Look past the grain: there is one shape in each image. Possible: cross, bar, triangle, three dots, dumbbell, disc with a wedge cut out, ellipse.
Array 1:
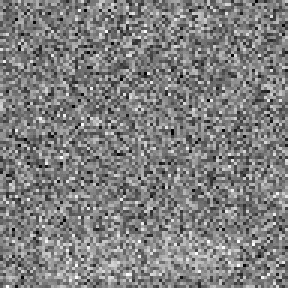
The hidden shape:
bar
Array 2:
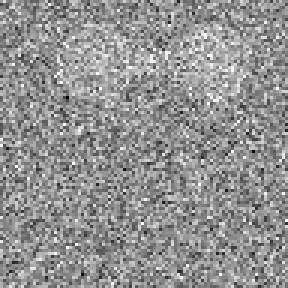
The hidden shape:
dumbbell
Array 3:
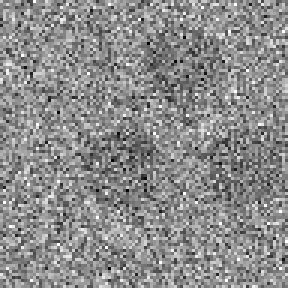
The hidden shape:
three dots
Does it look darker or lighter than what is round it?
darker
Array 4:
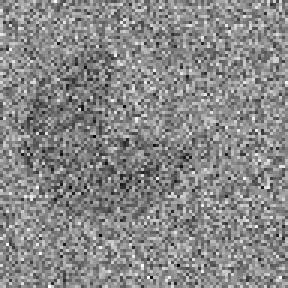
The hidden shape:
disc with a wedge cut out
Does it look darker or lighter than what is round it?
darker
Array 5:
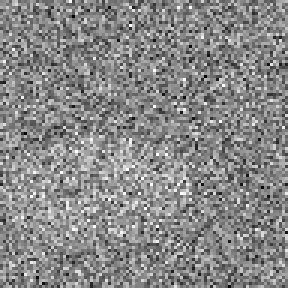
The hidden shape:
ellipse
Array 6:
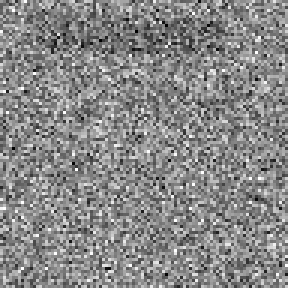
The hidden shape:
bar
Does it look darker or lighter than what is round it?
darker
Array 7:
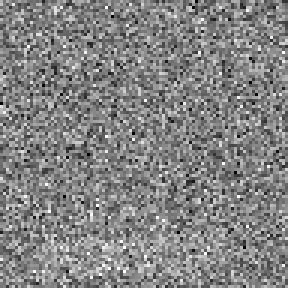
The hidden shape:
bar
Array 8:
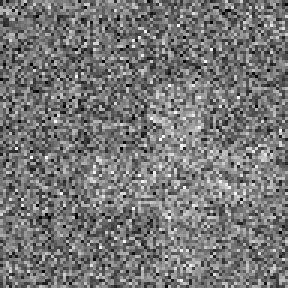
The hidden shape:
cross
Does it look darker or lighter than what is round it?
lighter
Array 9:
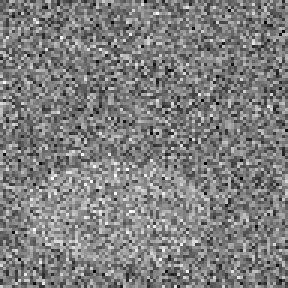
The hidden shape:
ellipse
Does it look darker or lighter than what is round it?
lighter
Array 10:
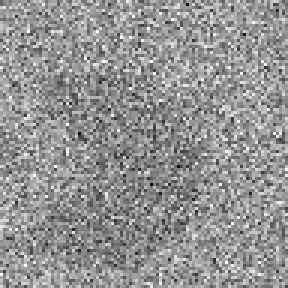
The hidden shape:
disc with a wedge cut out
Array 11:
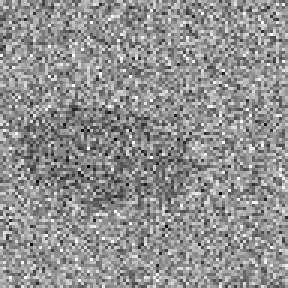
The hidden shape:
ellipse
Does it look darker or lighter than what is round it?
darker
